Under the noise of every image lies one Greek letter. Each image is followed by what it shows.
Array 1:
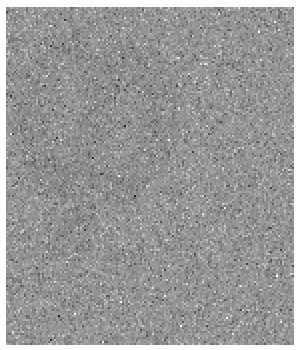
phi
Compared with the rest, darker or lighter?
darker
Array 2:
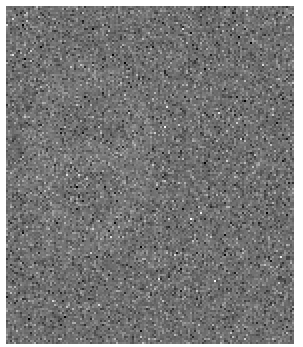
theta
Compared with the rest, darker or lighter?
lighter
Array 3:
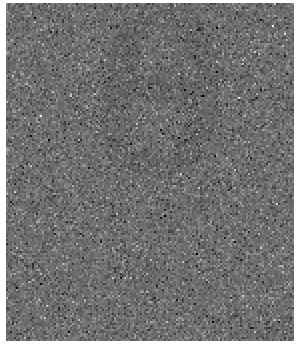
theta
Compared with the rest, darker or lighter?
darker
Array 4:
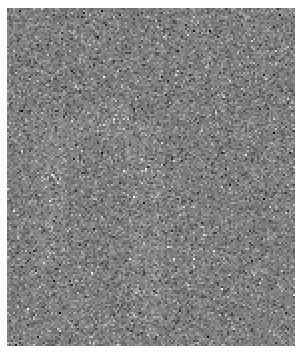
eta
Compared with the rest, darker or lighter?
lighter
